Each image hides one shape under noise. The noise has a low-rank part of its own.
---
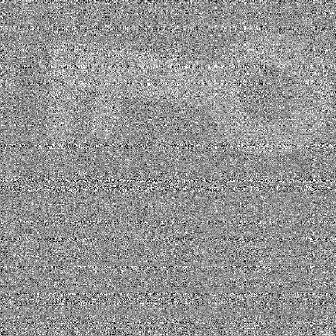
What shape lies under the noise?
key
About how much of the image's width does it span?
nearly all
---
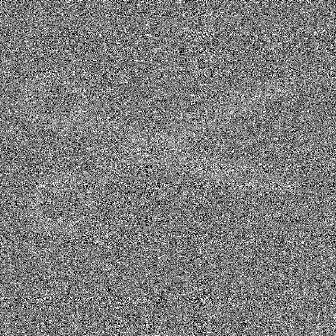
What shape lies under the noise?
pair of scissors
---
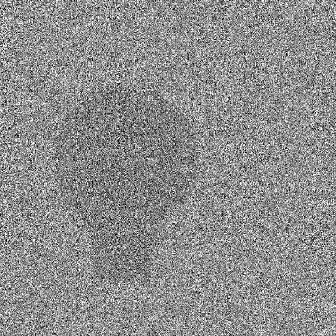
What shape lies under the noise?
light bulb
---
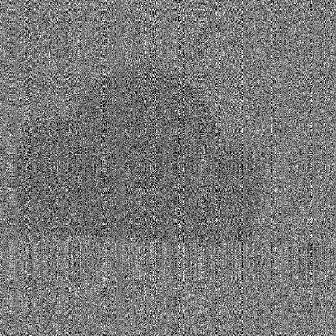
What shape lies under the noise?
cloud
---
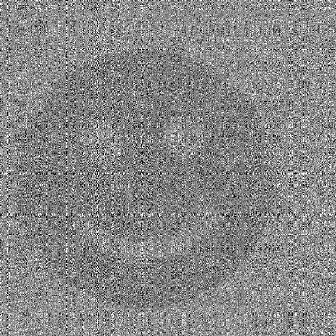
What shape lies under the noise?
smiling face
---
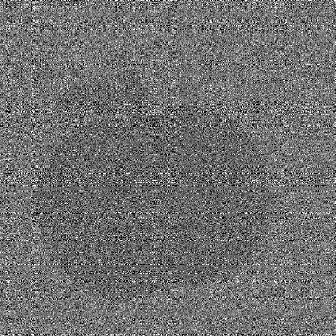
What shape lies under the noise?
apple
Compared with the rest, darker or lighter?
darker
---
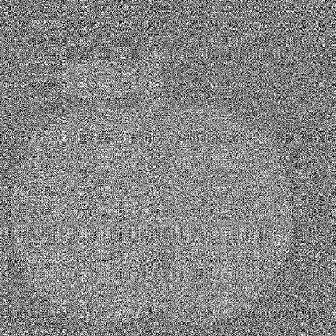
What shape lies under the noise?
apple
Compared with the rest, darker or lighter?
lighter
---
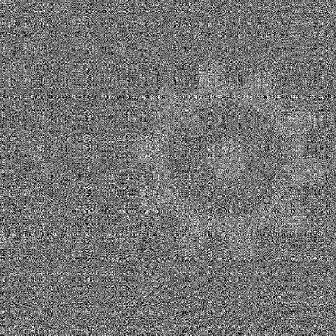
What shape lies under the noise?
gear
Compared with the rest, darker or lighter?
lighter
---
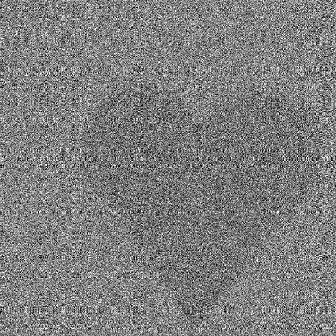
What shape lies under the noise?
heart
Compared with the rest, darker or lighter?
darker
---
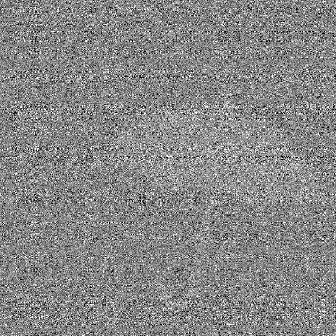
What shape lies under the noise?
umbrella
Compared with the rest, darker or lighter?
lighter
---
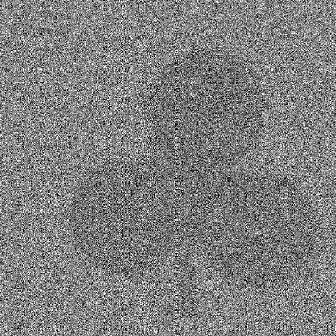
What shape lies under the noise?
club
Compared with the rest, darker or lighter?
darker
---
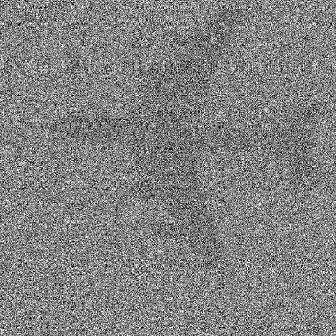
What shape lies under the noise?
airplane
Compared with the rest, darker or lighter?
darker
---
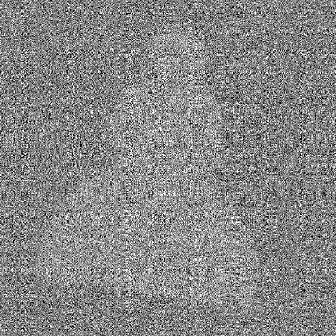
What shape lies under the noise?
chess pawn
